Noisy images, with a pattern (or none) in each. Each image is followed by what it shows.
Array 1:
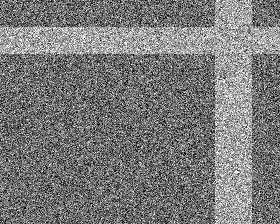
bands of rows crossing bands of columns
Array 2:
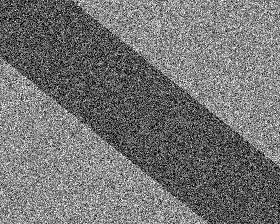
a diagonal band
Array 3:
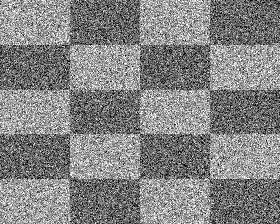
a checkerboard
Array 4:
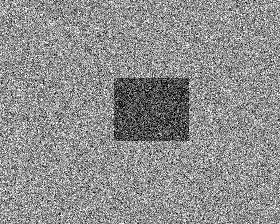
one block
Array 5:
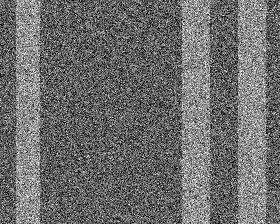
bands of columns
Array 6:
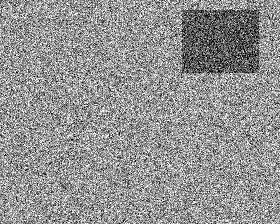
one block
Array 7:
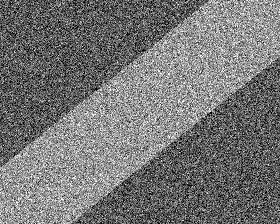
a diagonal band
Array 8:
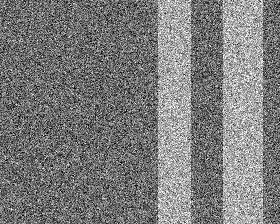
bands of columns
